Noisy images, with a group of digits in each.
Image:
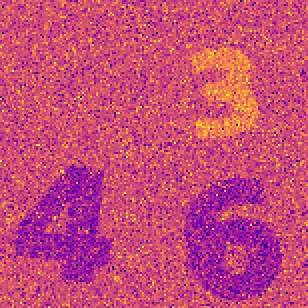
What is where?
top right: light 3; bottom left: dark 4; bottom right: dark 6
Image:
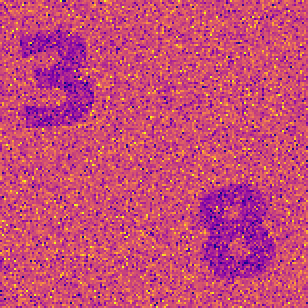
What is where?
top left: dark 3; bottom right: dark 8
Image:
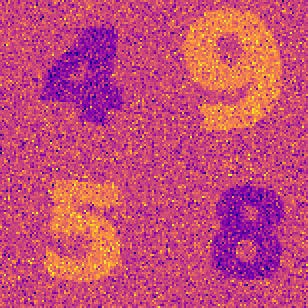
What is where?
top left: dark 4; top right: light 9; bottom left: light 5; bottom right: dark 8
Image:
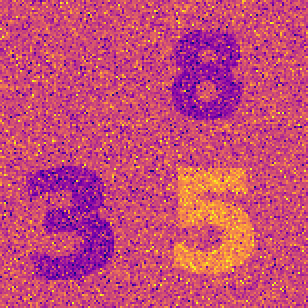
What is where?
top right: dark 8; bottom left: dark 3; bottom right: light 5
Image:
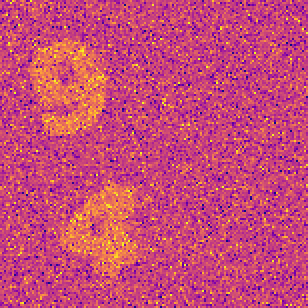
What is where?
top left: light 9; bottom left: light 4
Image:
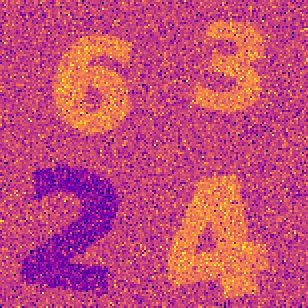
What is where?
top left: light 6; top right: light 3; bottom left: dark 2; bottom right: light 4
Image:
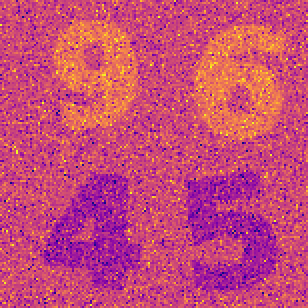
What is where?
top left: light 9; top right: light 6; bottom left: dark 4; bottom right: dark 5
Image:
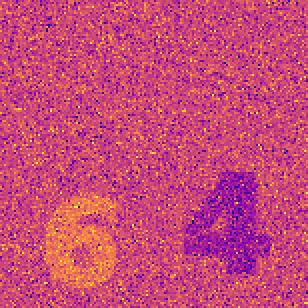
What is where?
bottom left: light 6; bottom right: dark 4
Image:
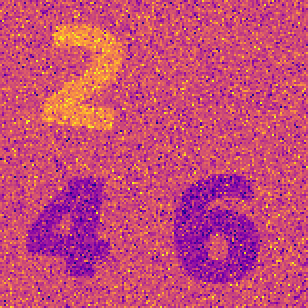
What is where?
top left: light 2; bottom left: dark 4; bottom right: dark 6
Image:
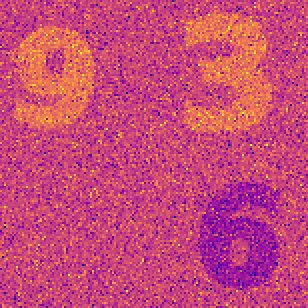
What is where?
top left: light 9; top right: light 3; bottom right: dark 6
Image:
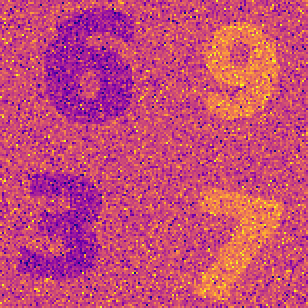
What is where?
top left: dark 6; top right: light 9; bottom left: dark 3; bottom right: light 7
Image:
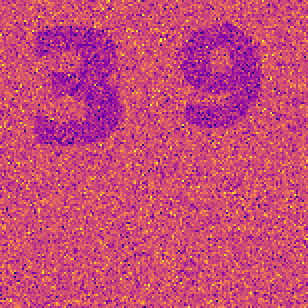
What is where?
top left: dark 3; top right: dark 9
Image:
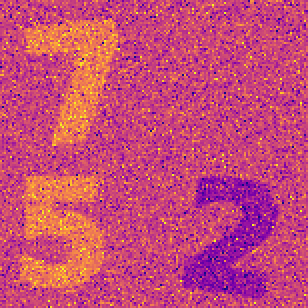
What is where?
top left: light 7; bottom left: light 5; bottom right: dark 2
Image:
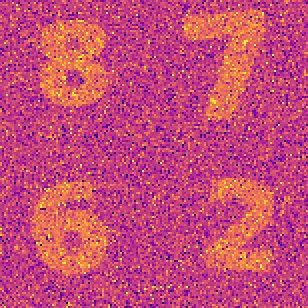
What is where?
top left: light 8; top right: light 7; bottom left: light 6; bottom right: light 2
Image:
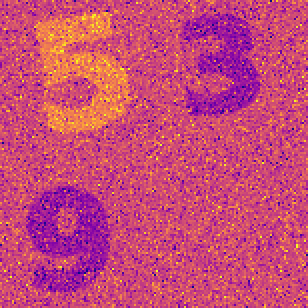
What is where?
top left: light 5; top right: dark 3; bottom left: dark 9
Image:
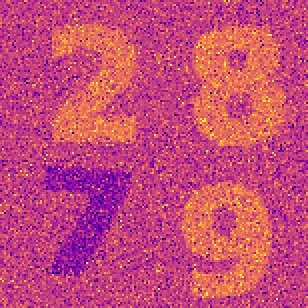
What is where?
top left: light 2; top right: light 8; bottom left: dark 7; bottom right: light 9
